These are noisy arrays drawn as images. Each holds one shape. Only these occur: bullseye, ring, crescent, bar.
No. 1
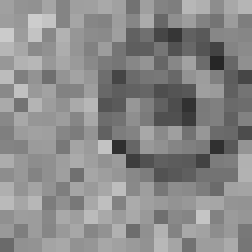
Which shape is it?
bullseye
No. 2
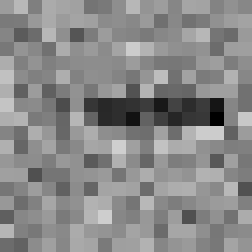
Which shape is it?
bar
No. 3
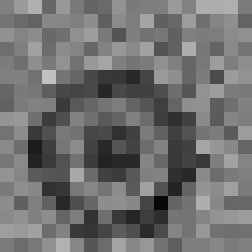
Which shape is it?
bullseye
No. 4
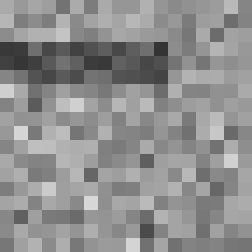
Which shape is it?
bar
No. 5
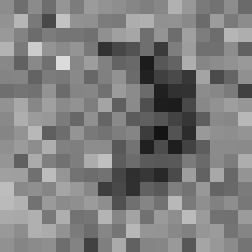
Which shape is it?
crescent
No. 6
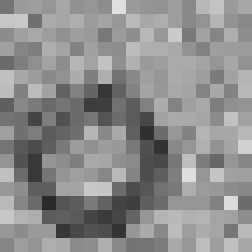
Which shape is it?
ring
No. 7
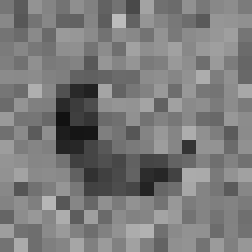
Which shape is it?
crescent
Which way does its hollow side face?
up and right
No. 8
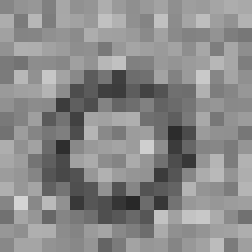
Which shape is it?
ring
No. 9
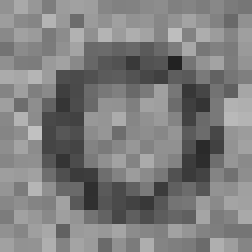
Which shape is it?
ring
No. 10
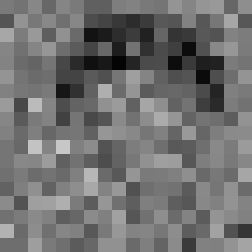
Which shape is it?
crescent
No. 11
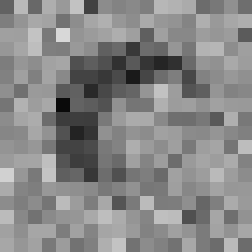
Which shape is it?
crescent
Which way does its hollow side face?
down and right
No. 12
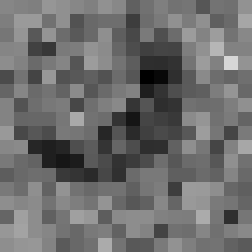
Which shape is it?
crescent
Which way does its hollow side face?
up and left
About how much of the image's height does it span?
two thirds
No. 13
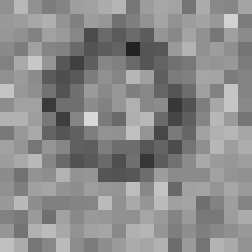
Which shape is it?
ring
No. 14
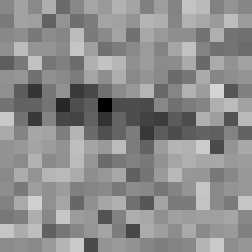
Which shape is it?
bar
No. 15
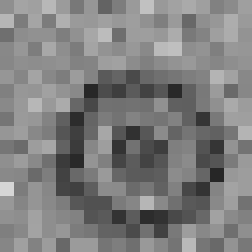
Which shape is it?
bullseye
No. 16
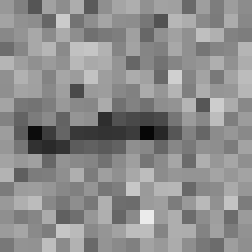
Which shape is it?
bar
